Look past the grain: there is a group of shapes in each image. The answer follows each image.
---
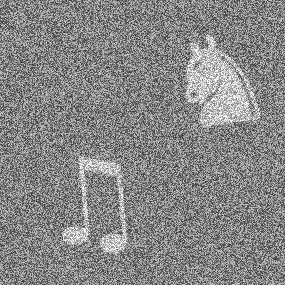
top right: chess knight; bottom left: pair of musical notes
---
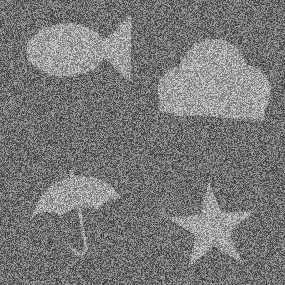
top left: fish; top right: cloud; bottom left: umbrella; bottom right: star
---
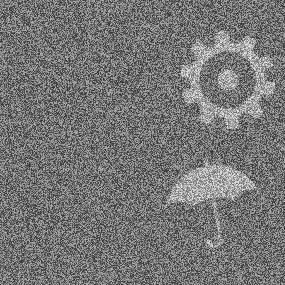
top right: gear; bottom right: umbrella
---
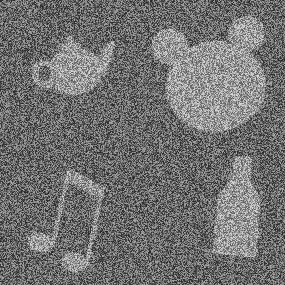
top left: teapot; top right: bear's head; bottom left: pair of musical notes; bottom right: bottle
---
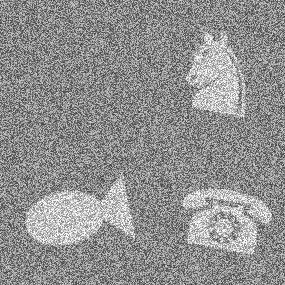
top right: chess knight; bottom left: fish; bottom right: telephone
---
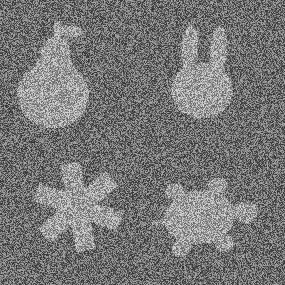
top left: pear; top right: rabbit's head; bottom left: asterisk; bottom right: turtle
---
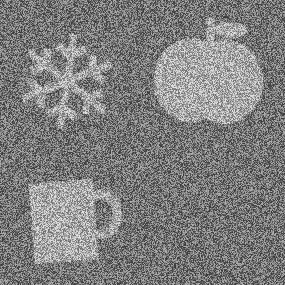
top left: snowflake; top right: apple; bottom left: cup
